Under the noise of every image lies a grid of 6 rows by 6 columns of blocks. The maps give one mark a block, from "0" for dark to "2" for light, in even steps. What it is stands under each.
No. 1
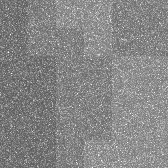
012211
011211
001122
001122
001122
001222
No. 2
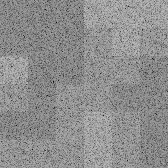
000222
000121
200110
101100
001210
111210
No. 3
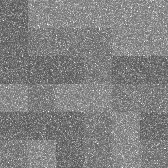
022222
011122
000100
212211
000120
120121
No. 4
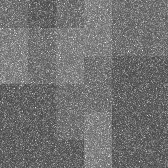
101211
212211
212100
001100
001200
000200
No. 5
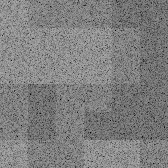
211100
222210
222210
101100
101000
211221
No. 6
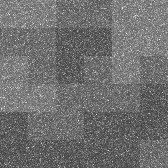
221122
110022
210121
221110
011000
000001
